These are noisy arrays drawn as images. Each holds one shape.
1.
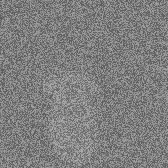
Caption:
light footprint
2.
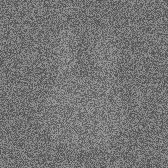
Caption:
light rabbit's head
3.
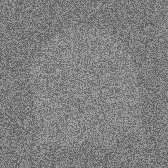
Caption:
light ghost
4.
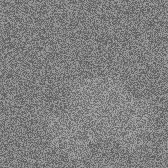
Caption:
light car
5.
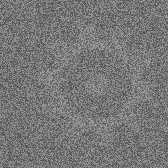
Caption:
light gear
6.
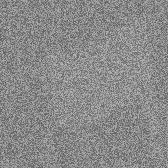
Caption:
light flag
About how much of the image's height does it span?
nearly all
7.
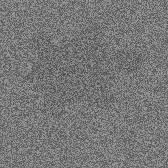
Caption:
dark turtle
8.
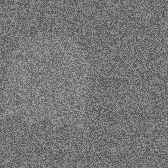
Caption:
light ghost
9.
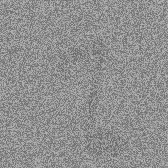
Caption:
dark musical note
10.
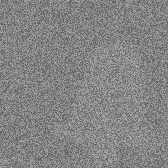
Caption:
light bell
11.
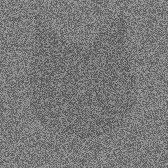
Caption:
dark cat's head
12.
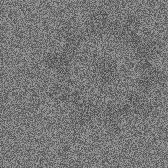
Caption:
dark gear
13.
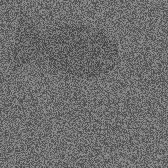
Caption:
dark fish
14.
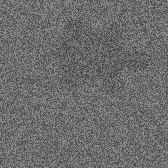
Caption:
dark turtle
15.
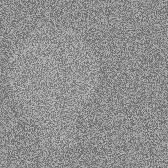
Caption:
light light bulb
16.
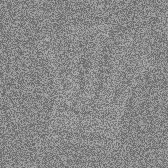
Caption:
light chess queen
